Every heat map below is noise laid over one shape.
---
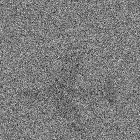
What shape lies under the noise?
airplane
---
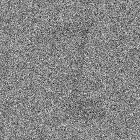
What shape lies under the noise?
musical note
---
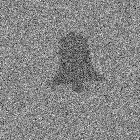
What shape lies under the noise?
bell
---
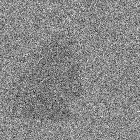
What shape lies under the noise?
chess knight
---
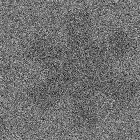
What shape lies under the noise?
asterisk
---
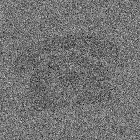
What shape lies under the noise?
telephone
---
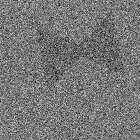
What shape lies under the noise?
bow tie
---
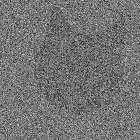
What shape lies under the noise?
cat's head
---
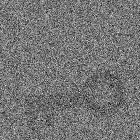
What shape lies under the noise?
key
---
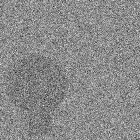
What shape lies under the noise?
light bulb
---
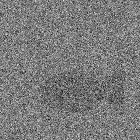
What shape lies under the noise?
fish
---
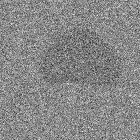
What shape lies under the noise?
cloud
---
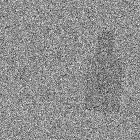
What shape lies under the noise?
bottle
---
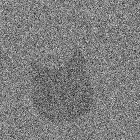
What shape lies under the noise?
cat's head
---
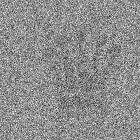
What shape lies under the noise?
chess queen
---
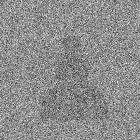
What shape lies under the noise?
chess pawn
